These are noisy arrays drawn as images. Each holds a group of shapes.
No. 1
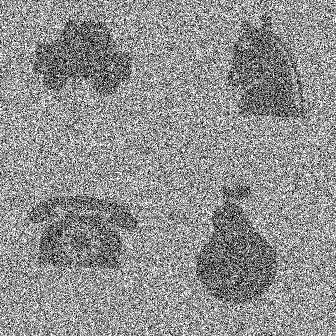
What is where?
top left: car; top right: chess knight; bottom left: telephone; bottom right: pear
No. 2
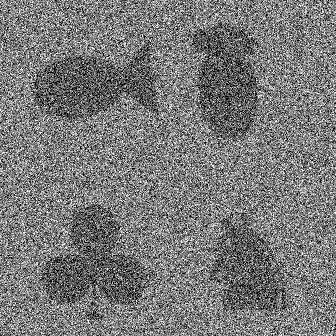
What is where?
top left: fish; top right: footprint; bottom left: club; bottom right: chess knight
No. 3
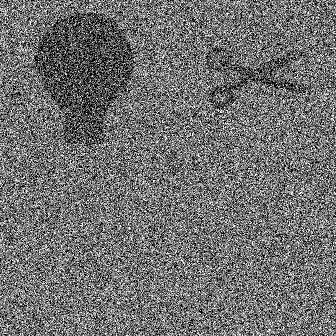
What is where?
top left: light bulb; top right: pair of scissors
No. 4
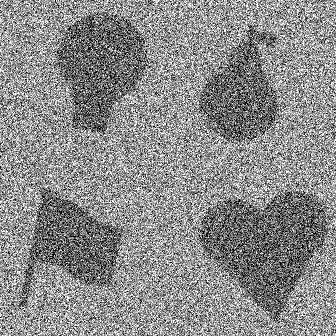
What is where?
top left: light bulb; top right: pear; bottom left: flag; bottom right: heart
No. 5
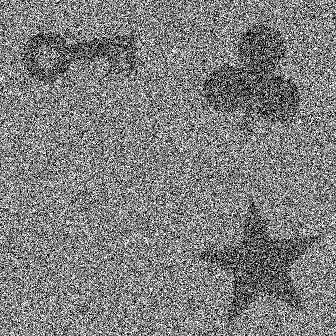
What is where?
top left: key; top right: club; bottom right: star
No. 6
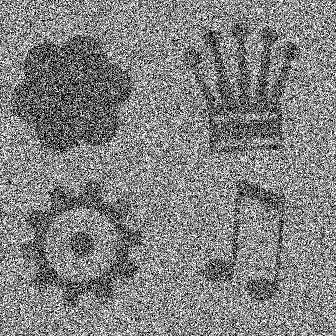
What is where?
top left: flower; top right: chess queen; bottom left: gear; bottom right: pair of musical notes
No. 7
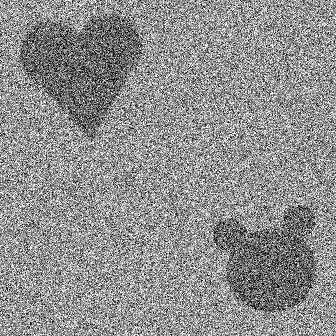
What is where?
top left: heart; bottom right: bear's head
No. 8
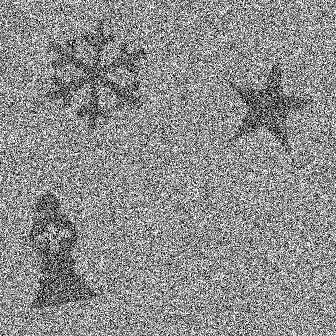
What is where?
top left: snowflake; top right: star; bottom left: chess bishop
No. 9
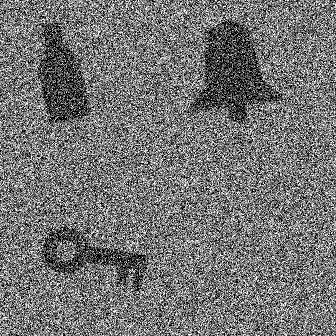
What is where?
top left: bottle; top right: bell; bottom left: key
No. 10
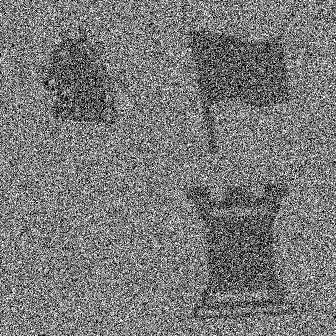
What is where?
top left: chess knight; top right: flag; bottom right: chess rook
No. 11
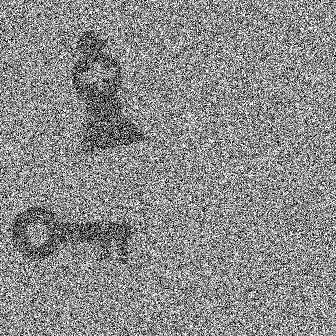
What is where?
top left: chess bishop; bottom left: key
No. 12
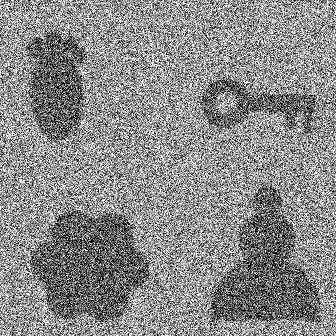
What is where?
top left: footprint; top right: key; bottom left: flower; bottom right: chess pawn
